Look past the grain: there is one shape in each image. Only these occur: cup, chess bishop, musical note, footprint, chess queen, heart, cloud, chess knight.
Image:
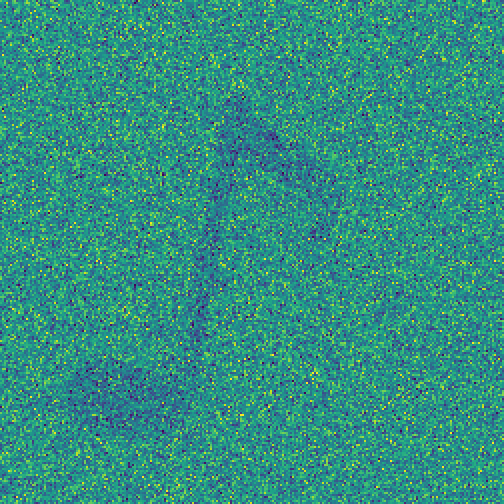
musical note
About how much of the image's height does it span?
two thirds
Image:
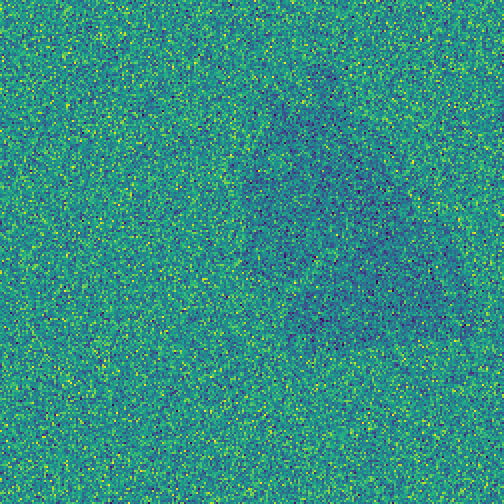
chess knight
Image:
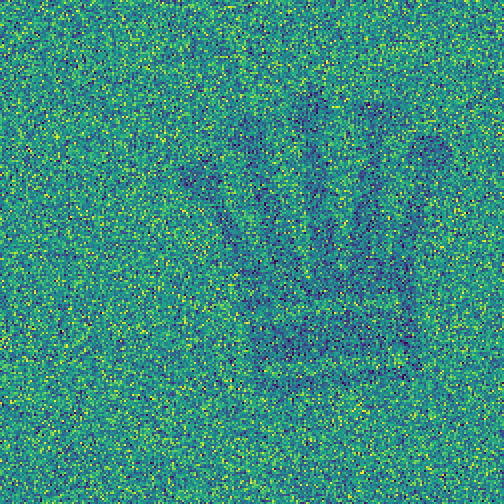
chess queen
